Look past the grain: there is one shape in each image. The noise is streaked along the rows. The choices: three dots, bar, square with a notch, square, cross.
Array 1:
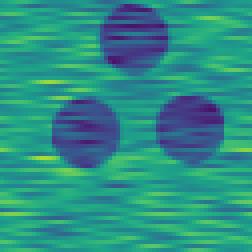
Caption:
dark three dots
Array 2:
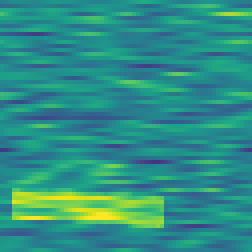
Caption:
light bar
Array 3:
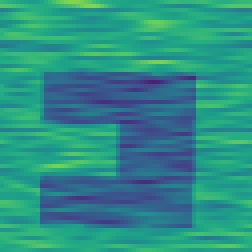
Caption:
dark square with a notch
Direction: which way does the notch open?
left
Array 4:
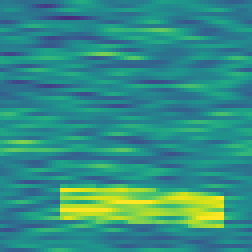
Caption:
light bar
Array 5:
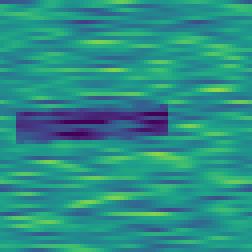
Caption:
dark bar
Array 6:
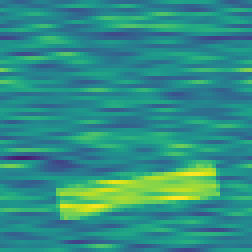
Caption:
light bar
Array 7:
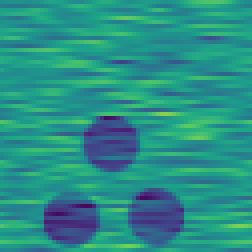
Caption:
dark three dots
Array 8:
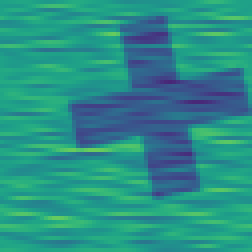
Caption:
dark cross
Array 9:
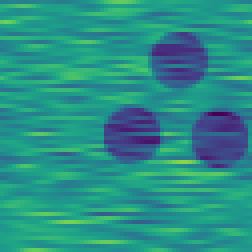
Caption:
dark three dots
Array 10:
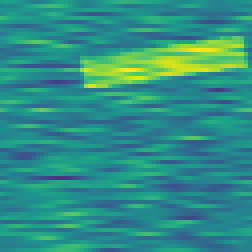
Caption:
light bar
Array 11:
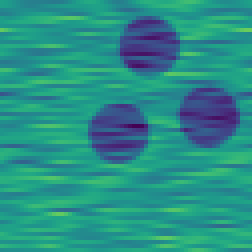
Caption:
dark three dots
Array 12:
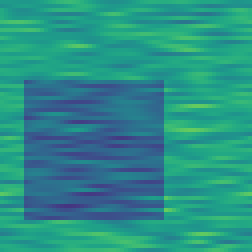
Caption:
dark square
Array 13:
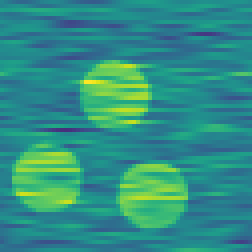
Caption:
light three dots
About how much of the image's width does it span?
two thirds
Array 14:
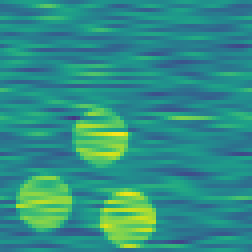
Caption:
light three dots
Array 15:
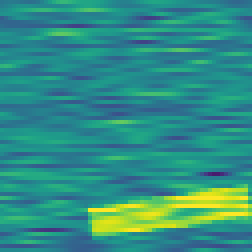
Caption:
light bar
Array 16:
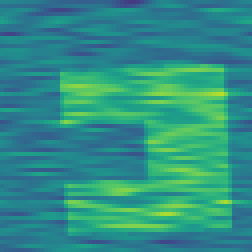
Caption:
light square with a notch
